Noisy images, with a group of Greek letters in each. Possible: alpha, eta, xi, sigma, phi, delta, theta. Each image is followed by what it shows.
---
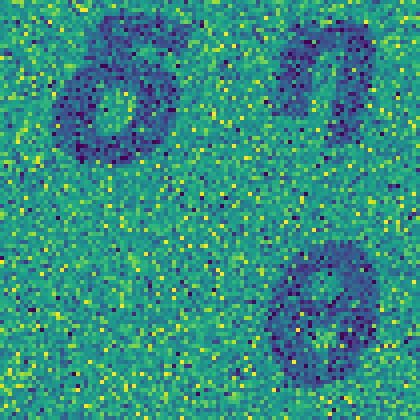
top left: delta; top right: eta; bottom right: theta
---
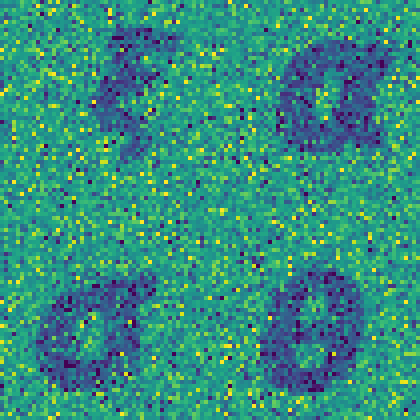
top left: xi; top right: alpha; bottom left: sigma; bottom right: theta
